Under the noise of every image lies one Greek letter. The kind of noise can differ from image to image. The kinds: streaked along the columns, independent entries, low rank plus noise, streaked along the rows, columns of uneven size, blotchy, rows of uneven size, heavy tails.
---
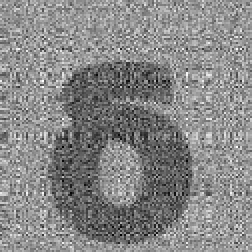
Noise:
low rank plus noise
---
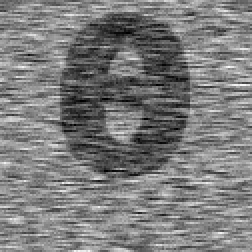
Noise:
streaked along the rows
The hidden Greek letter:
theta
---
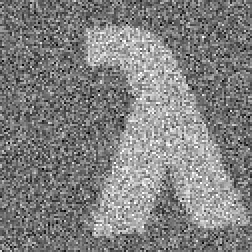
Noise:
independent entries
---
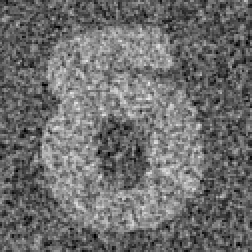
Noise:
blotchy
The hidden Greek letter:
delta
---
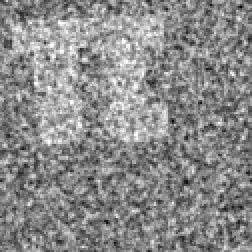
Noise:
blotchy
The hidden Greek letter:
pi
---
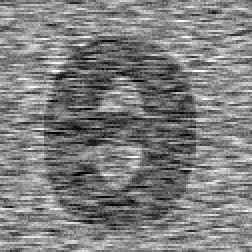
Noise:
streaked along the rows
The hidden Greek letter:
theta
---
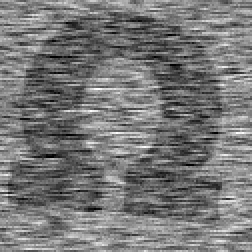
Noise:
streaked along the rows
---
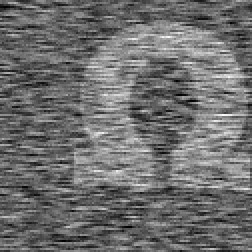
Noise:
streaked along the rows
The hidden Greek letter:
omega
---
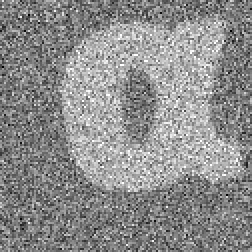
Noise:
independent entries
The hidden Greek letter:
alpha
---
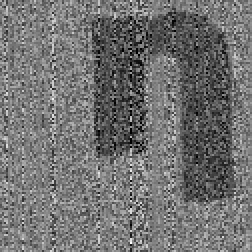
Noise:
columns of uneven size
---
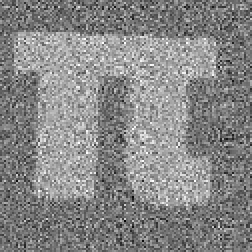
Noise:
low rank plus noise
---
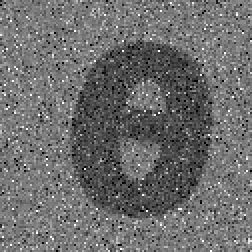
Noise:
heavy tails
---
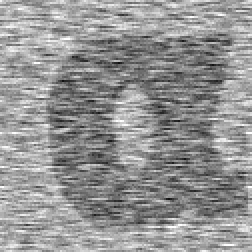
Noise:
streaked along the rows
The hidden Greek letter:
alpha
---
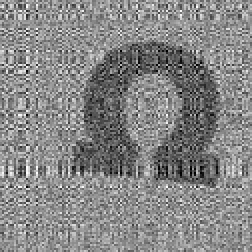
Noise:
low rank plus noise
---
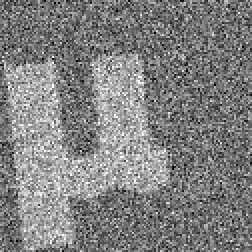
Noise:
independent entries
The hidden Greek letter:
mu
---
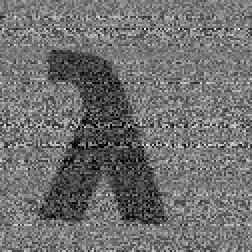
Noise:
rows of uneven size
